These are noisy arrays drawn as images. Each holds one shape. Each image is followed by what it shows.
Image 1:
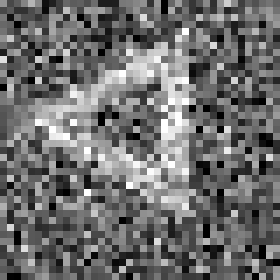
triangle frame
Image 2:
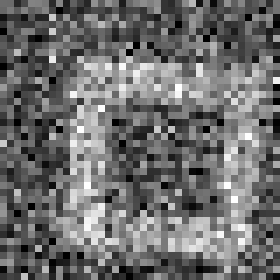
square frame
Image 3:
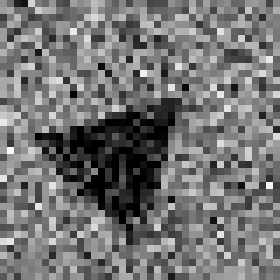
triangle
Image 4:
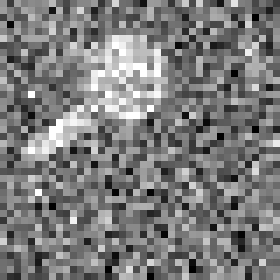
lollipop
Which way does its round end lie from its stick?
up and right
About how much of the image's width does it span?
half
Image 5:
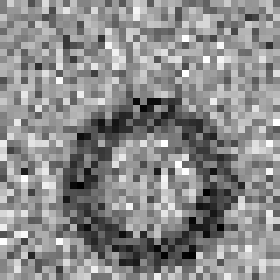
ring
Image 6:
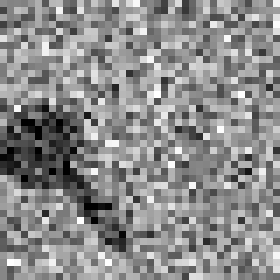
lollipop
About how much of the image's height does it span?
half
